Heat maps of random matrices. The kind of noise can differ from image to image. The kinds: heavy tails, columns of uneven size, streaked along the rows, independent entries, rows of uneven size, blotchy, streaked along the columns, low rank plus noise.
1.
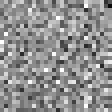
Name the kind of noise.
low rank plus noise
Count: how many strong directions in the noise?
three or four
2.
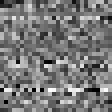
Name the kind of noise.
rows of uneven size
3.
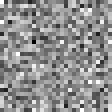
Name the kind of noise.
low rank plus noise
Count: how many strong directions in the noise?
five to eight
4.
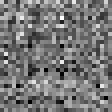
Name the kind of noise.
low rank plus noise
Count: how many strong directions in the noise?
two
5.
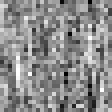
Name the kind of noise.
streaked along the columns
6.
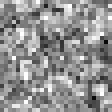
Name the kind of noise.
blotchy
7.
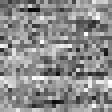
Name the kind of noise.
streaked along the rows
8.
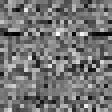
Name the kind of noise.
rows of uneven size
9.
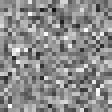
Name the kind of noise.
independent entries
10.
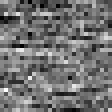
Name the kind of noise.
streaked along the rows
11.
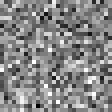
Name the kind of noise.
independent entries
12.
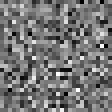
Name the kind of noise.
low rank plus noise
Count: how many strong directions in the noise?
five to eight
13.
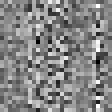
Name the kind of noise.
columns of uneven size
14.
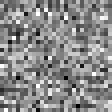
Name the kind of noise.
low rank plus noise
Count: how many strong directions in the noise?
three or four
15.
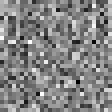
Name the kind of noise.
low rank plus noise
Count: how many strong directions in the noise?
two
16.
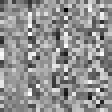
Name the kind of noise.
columns of uneven size
